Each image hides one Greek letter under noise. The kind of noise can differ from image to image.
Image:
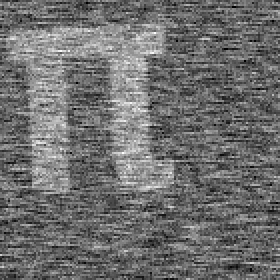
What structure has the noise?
streaked along the rows
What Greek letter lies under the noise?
pi
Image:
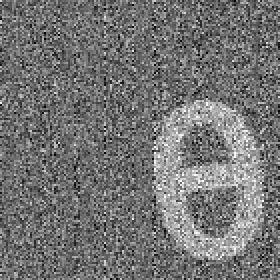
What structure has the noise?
columns of uneven size
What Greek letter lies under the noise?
theta
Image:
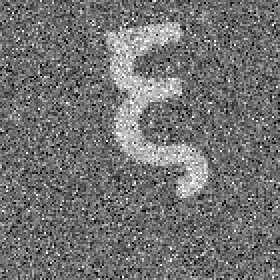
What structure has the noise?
heavy tails
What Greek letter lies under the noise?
xi
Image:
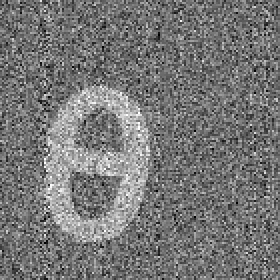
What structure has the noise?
columns of uneven size
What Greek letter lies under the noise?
theta
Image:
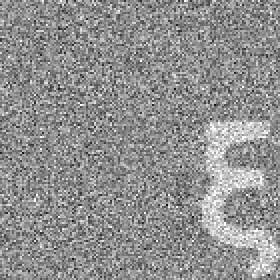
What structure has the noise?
low rank plus noise
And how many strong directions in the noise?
five to eight
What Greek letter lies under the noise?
xi
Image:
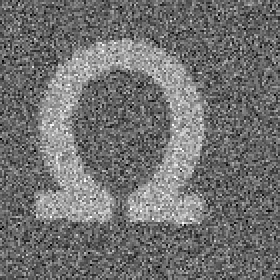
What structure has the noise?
independent entries
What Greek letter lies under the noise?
omega
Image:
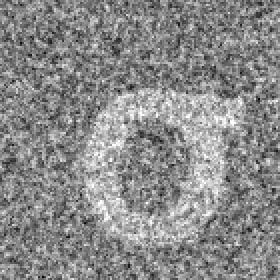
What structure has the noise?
blotchy
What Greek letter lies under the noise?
sigma
